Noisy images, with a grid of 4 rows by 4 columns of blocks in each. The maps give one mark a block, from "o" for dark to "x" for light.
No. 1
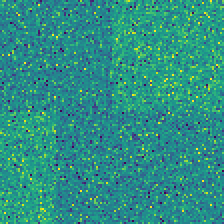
ooxx
ooxx
xooo
xooo
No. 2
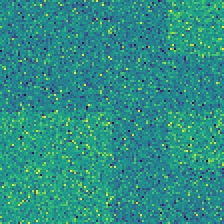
ooox
oooo
xxox
xxoo
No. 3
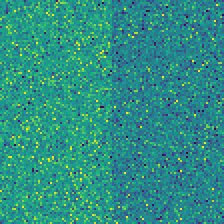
xxoo
xxoo
xxoo
xxoo
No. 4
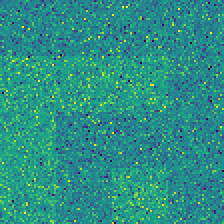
oooo
xxxo
xooo
xoxo
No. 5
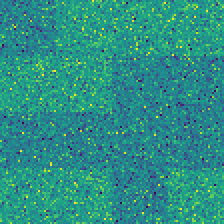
oxxx
xxoo
oooo
xxox
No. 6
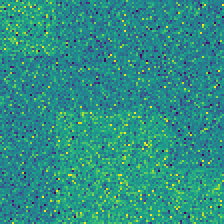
xooo
oooo
oxxo
oxxx
